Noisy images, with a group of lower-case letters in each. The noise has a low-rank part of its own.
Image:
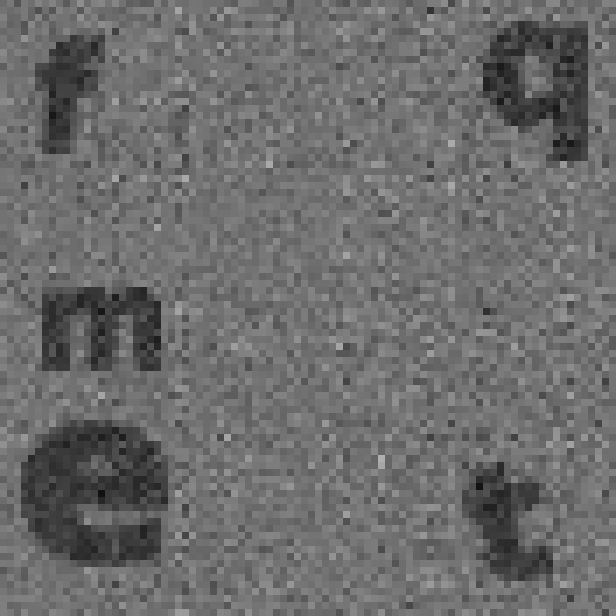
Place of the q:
top right
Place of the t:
bottom right
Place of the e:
bottom left
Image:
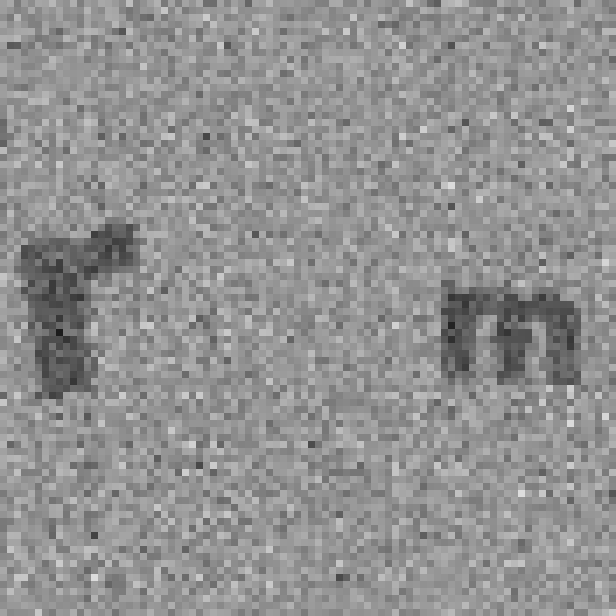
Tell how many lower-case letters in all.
2
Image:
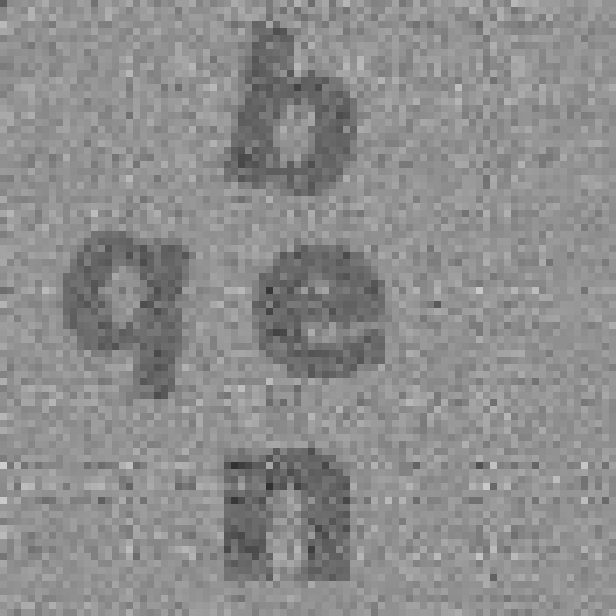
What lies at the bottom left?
nothing
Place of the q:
middle left
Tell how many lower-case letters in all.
4
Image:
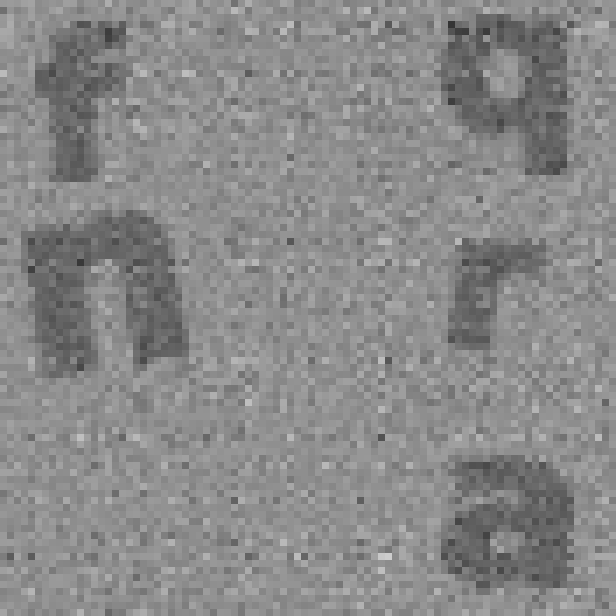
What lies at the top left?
f
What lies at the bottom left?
nothing
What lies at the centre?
nothing
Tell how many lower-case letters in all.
5
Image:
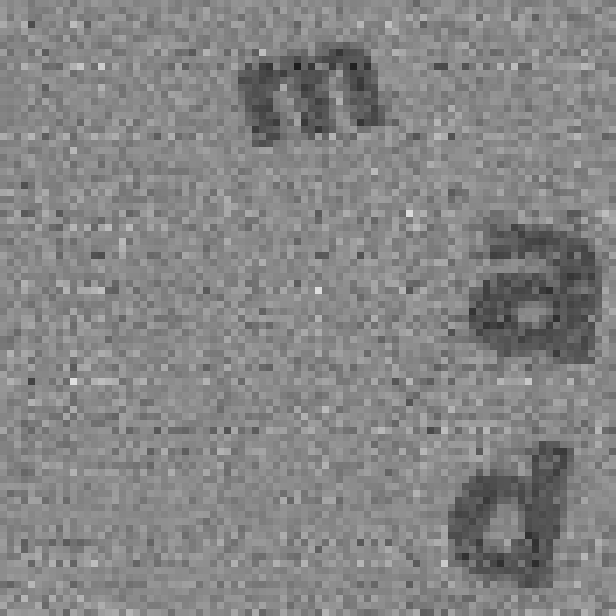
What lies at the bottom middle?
nothing
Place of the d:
bottom right
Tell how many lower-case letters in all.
3
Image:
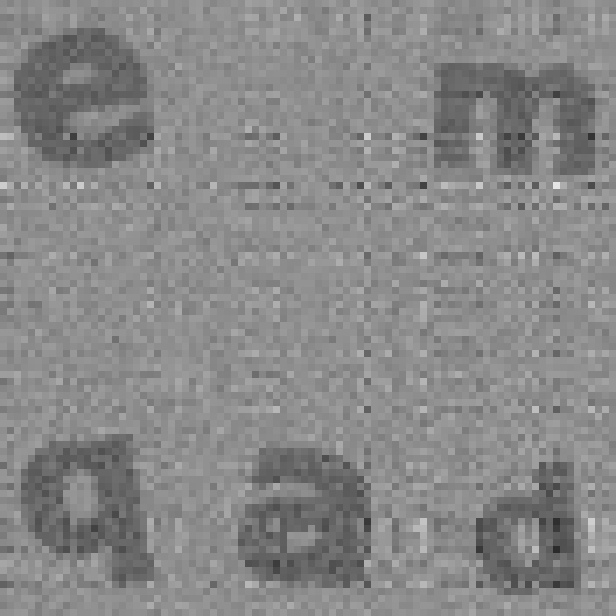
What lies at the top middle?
nothing
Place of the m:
top right
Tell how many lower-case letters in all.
5
